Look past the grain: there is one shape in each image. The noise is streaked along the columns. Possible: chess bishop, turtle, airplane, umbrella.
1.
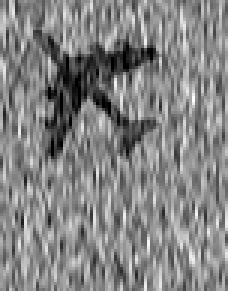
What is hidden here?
dark airplane
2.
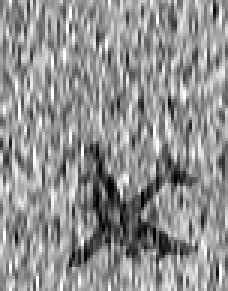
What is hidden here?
dark airplane
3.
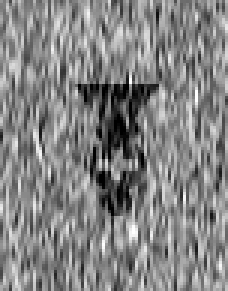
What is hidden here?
dark chess bishop
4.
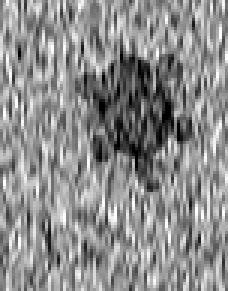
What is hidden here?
dark turtle
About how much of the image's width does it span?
half
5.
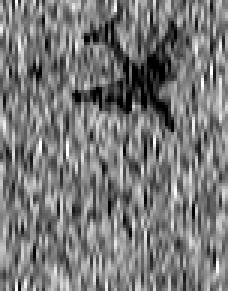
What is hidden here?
dark airplane
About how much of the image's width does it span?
half
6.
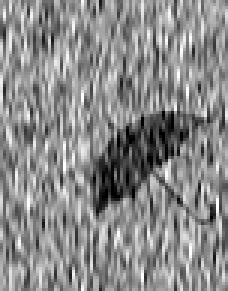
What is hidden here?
dark umbrella
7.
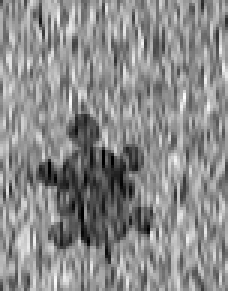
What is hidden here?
dark turtle
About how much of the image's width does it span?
half
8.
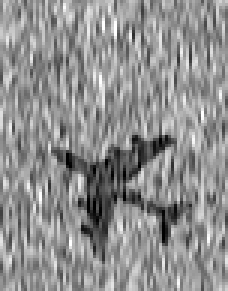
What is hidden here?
dark airplane
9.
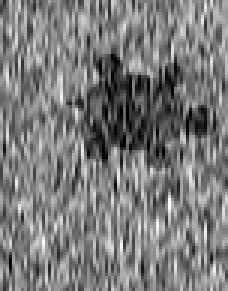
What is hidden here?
dark turtle
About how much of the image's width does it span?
two thirds
